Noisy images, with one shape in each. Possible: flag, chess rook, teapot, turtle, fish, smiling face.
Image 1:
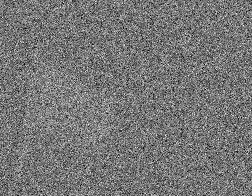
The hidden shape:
flag
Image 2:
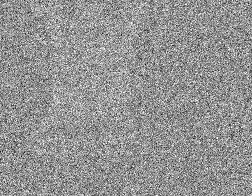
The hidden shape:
chess rook
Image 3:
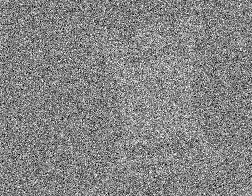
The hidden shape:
chess rook
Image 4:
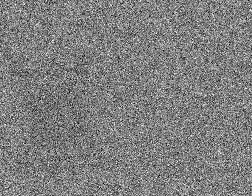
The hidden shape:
chess rook
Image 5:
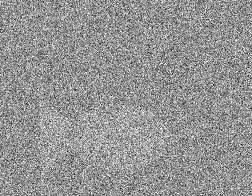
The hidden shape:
fish
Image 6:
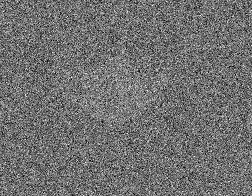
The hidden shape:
teapot
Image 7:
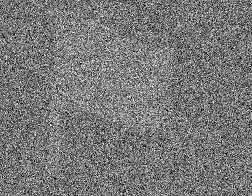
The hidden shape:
flag
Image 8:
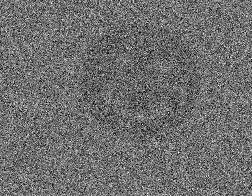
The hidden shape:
smiling face
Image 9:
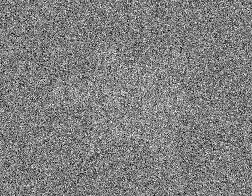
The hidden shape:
turtle
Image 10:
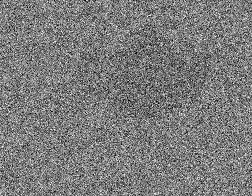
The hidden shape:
teapot
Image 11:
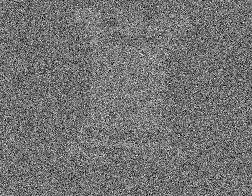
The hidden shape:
chess rook
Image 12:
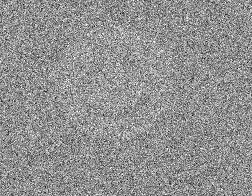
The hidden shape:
smiling face
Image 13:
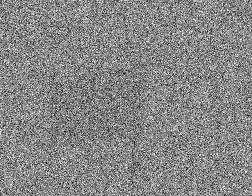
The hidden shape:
flag
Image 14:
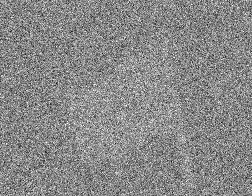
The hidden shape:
flag
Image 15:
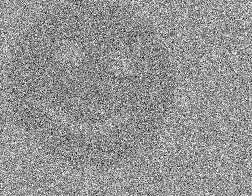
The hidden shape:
smiling face
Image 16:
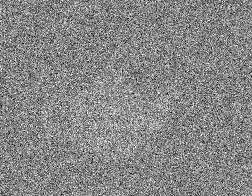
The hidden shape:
teapot
